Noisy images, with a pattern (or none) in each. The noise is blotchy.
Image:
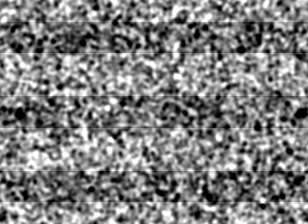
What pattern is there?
horizontal stripes
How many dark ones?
3
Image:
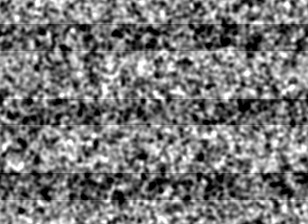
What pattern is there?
horizontal stripes
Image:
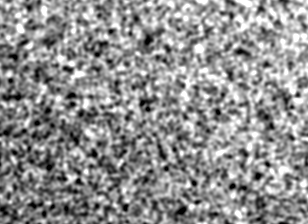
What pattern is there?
a smooth slope
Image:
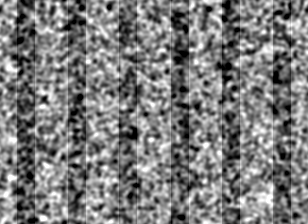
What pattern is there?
vertical stripes
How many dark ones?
6
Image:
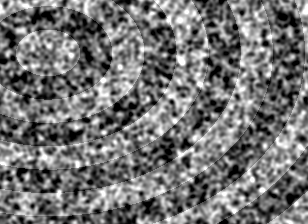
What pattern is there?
rings round one point
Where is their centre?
top left
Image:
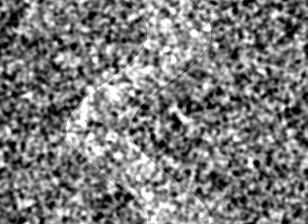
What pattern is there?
a wavy band
